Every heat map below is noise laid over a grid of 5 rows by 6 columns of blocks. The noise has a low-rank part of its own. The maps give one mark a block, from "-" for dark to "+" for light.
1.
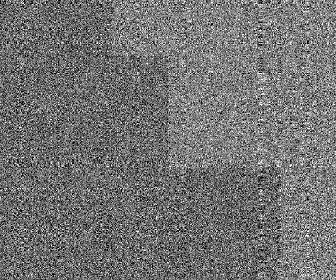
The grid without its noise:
- - + + + +
- - - + + +
- - - + + +
- - - - - +
- - - - - +
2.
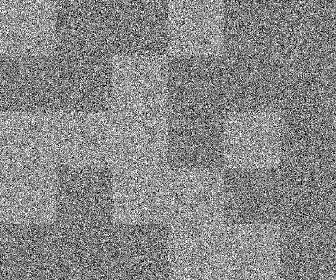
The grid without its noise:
+ - - + - -
- - + - - -
+ + + - + -
+ - + + - -
- - - + + -
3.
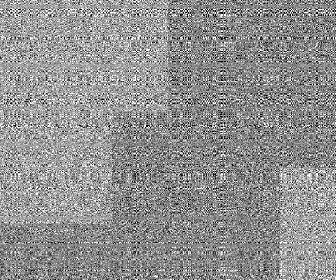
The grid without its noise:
+ + + - - -
+ + + - - -
+ + - - - -
+ + - - - +
- - - - - +
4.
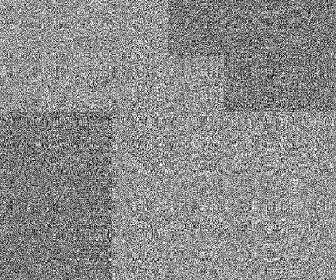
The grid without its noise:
+ + + - - -
+ + + + - -
- - + + + +
- - + + + +
- - + + + +
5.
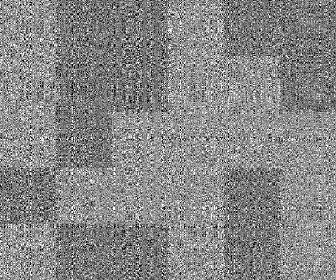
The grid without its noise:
+ - - + - -
+ - - + + -
+ - + + + +
- + + + - +
+ - - + - +
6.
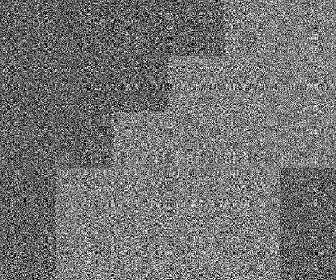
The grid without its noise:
- - - - + +
- - - + + +
- - + + + +
- + + + + -
- + + + + -
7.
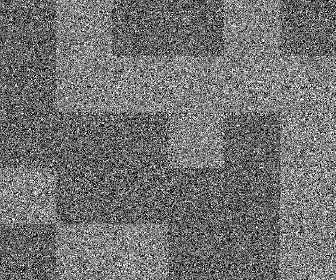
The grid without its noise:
- + - - + -
- + + + + +
- - - + - +
+ - - - - +
- + + - - +
